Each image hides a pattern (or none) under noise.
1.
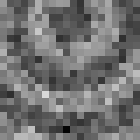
rings round one point
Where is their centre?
top middle
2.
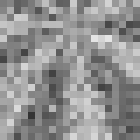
spokes from one point
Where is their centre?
top middle
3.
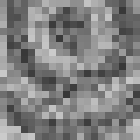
rings round one point
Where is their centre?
top middle
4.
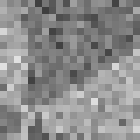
spokes from one point
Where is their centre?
bottom left
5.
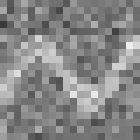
a wavy band
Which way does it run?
left to right
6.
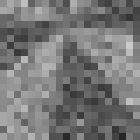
spokes from one point
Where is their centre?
top middle
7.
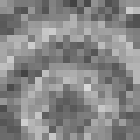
rings round one point
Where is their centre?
bottom middle
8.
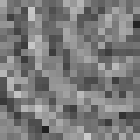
rings round one point
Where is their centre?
top right
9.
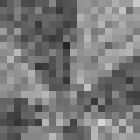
spokes from one point
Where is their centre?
bottom middle
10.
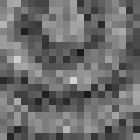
rings round one point
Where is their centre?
top middle
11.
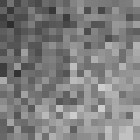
a smooth slope
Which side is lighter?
bottom right
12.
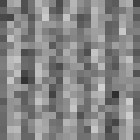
vertical stripes
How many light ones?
5
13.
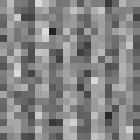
vertical stripes
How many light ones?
5
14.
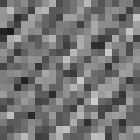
diagonal stripes
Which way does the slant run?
bottom left to top right
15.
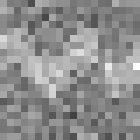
a wavy band
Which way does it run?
left to right
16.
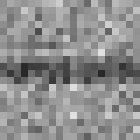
one horizontal stripe
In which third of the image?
middle
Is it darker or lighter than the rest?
darker
